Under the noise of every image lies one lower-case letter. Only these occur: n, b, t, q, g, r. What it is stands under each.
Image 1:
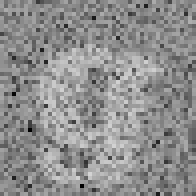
light g
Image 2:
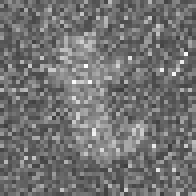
light t
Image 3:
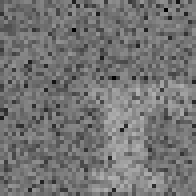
light r
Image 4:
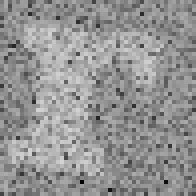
light r
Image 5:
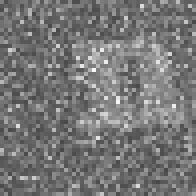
light n
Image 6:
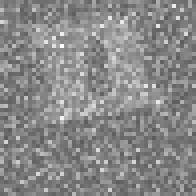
light n
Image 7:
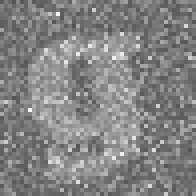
light g
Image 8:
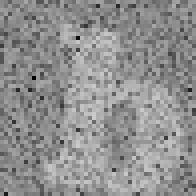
light b
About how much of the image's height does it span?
nearly all
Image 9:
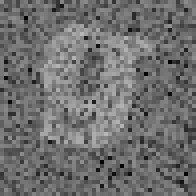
light g
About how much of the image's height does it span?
two thirds
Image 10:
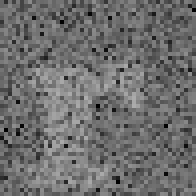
light r
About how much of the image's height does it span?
two thirds
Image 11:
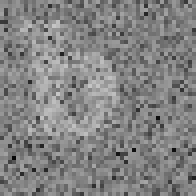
light b
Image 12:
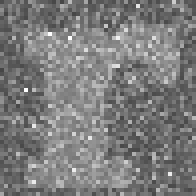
light r
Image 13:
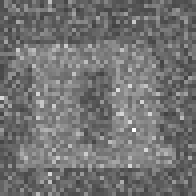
light n
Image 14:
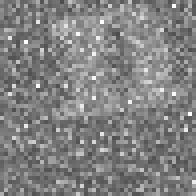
light n
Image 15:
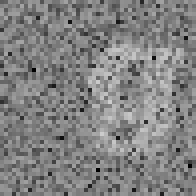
light g
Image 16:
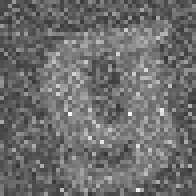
light g
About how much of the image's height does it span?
nearly all
